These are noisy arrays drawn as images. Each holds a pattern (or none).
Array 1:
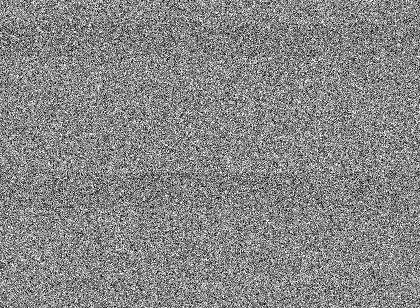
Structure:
bands of rows
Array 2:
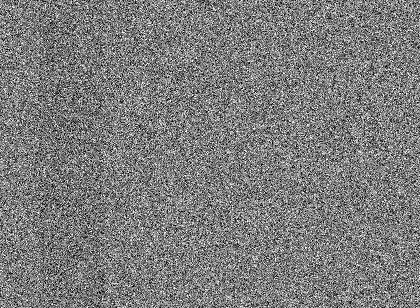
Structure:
one band of columns
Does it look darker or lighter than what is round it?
darker
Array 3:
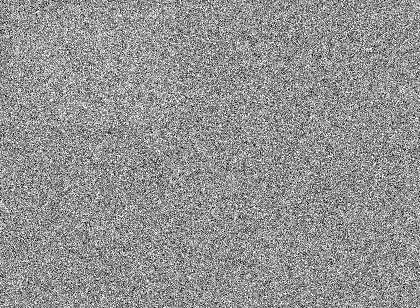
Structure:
one block
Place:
top left
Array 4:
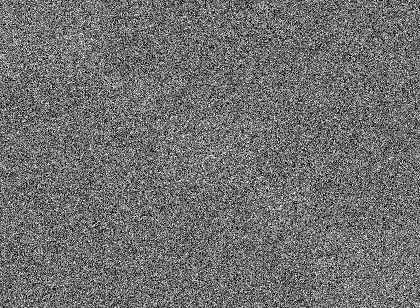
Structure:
blocks along the diagonal
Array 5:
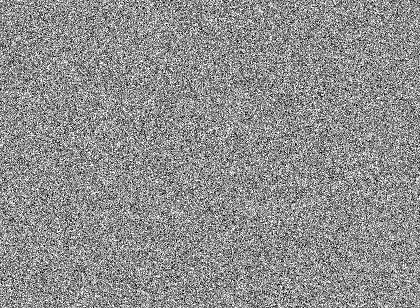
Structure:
only noise
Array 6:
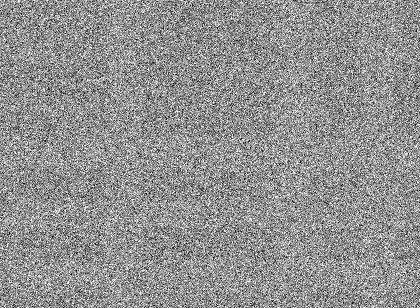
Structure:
bands of rows crossing bands of columns
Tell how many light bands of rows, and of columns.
3 and 3
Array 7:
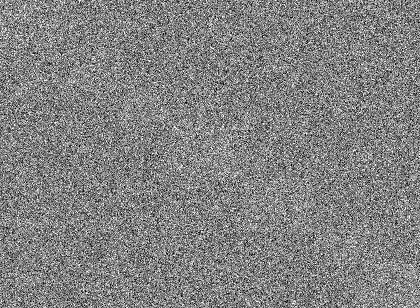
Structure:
blocks along the diagonal
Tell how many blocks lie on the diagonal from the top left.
7
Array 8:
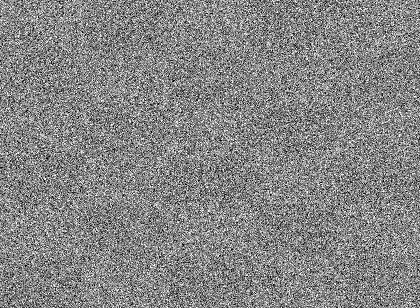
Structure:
a checkerboard
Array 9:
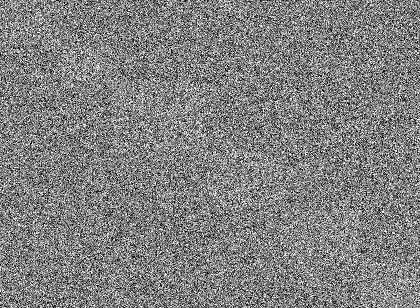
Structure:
blocks along the diagonal
